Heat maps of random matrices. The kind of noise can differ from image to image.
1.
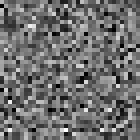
low rank plus noise
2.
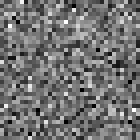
independent entries
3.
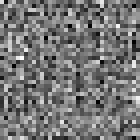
low rank plus noise
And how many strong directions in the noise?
two
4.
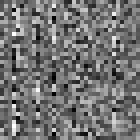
columns of uneven size
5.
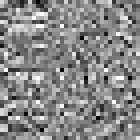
low rank plus noise
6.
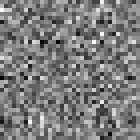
low rank plus noise
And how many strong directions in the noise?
two
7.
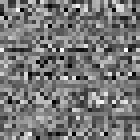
rows of uneven size
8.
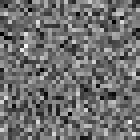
independent entries
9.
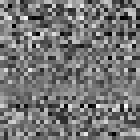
rows of uneven size
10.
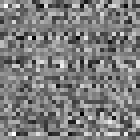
rows of uneven size
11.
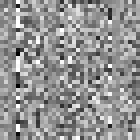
columns of uneven size
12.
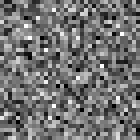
independent entries
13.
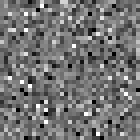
heavy tails
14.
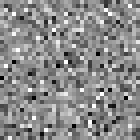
heavy tails
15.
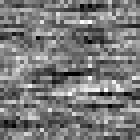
streaked along the rows
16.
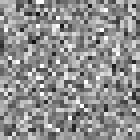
independent entries
